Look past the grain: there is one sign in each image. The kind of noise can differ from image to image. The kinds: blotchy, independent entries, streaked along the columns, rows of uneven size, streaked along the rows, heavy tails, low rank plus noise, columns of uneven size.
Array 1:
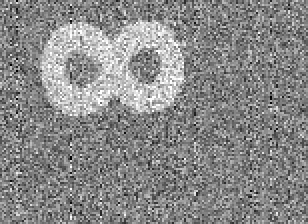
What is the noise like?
columns of uneven size
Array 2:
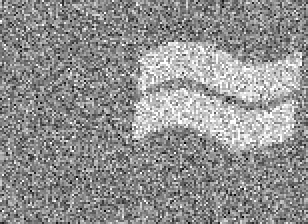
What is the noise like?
independent entries
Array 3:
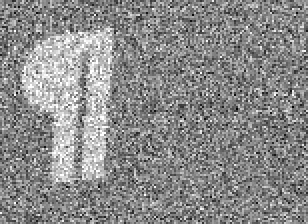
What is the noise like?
low rank plus noise
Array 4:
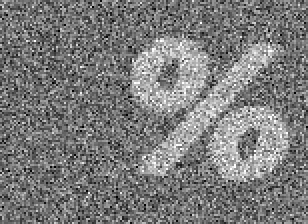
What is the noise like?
independent entries
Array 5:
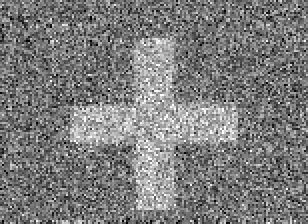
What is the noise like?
low rank plus noise
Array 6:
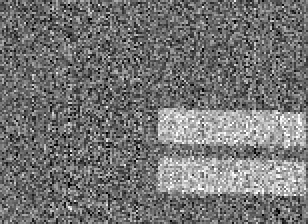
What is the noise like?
columns of uneven size
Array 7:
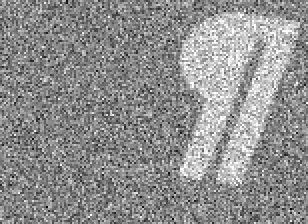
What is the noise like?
independent entries
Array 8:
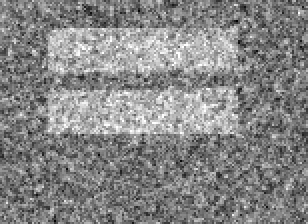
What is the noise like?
blotchy
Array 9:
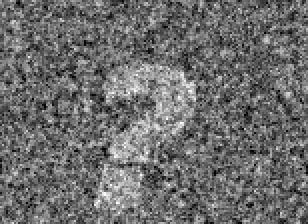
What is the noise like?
blotchy
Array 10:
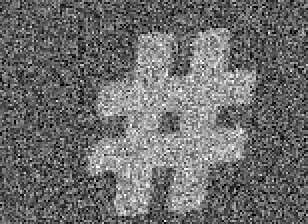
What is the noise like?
low rank plus noise
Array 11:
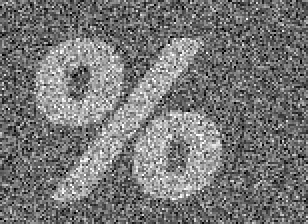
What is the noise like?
independent entries
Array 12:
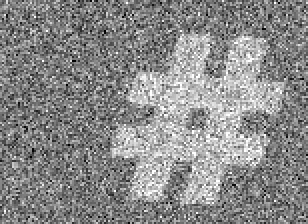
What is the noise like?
low rank plus noise
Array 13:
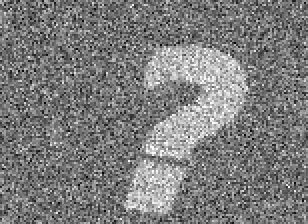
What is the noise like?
independent entries
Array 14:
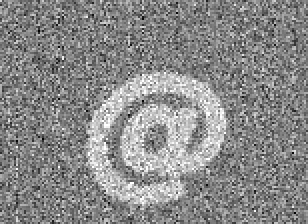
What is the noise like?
columns of uneven size
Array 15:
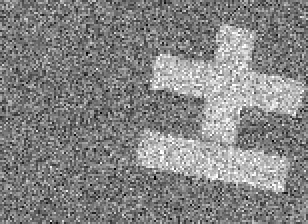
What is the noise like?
independent entries
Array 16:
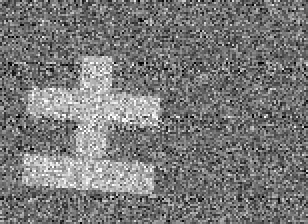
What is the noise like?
rows of uneven size
